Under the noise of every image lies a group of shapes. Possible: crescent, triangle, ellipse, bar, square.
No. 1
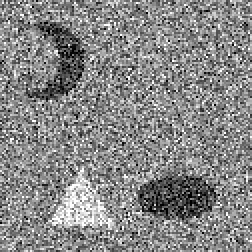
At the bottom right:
ellipse
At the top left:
crescent
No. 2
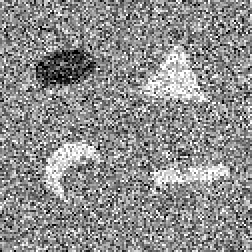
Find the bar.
bottom right
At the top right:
triangle
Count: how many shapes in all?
4
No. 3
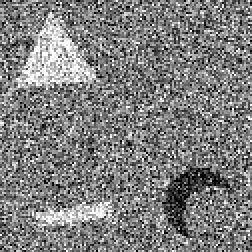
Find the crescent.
bottom right
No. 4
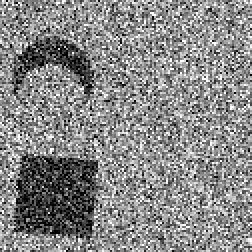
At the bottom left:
square
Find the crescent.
top left
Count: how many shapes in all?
2
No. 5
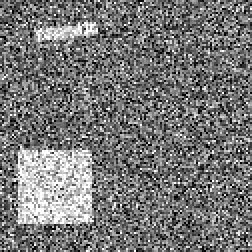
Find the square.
bottom left
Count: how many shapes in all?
2
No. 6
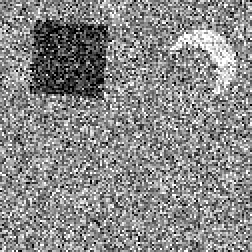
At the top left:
square
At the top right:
crescent
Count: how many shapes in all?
2
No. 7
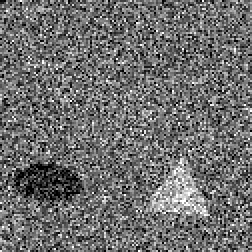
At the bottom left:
ellipse
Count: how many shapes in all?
2
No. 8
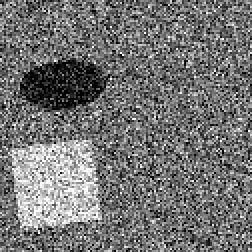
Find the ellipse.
top left
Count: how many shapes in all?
2
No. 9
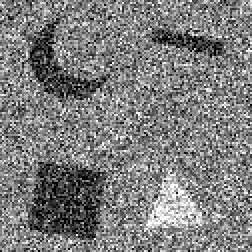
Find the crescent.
top left
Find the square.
bottom left
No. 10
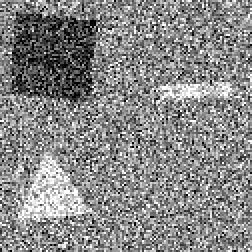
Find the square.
top left
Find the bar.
top right
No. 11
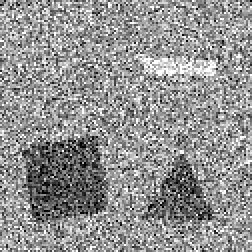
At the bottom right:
triangle
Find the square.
bottom left
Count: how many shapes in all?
3
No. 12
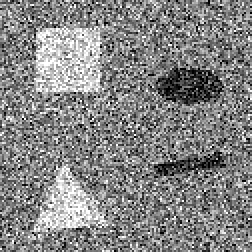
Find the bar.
bottom right
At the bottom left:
triangle
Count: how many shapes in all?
4
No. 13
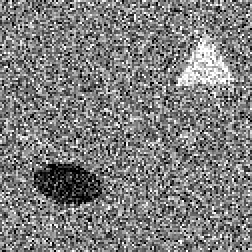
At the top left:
nothing
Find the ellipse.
bottom left
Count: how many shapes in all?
2
